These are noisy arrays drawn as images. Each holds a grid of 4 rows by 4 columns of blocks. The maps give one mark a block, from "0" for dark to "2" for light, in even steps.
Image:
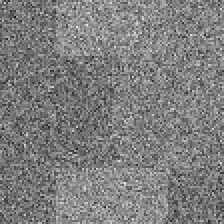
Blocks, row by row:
0 2 2 1
0 0 1 1
0 0 1 1
0 2 2 0
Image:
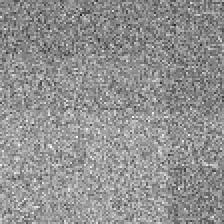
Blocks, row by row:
0 0 0 0
1 1 1 0
2 2 2 1
2 2 2 0
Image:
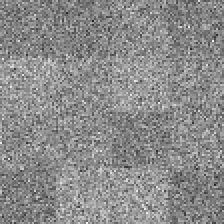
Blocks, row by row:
0 0 1 0
2 1 2 1
1 1 0 1
0 2 2 0
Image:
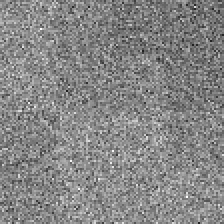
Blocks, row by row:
2 1 0 0
2 1 1 0
1 2 2 1
1 2 2 2
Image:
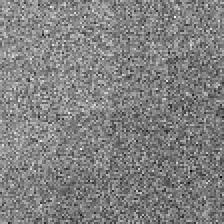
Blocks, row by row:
2 2 1 1
2 2 1 0
2 1 0 0
1 0 0 0
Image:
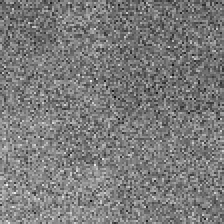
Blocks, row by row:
0 1 0 0
1 1 0 0
2 1 1 1
2 2 1 1
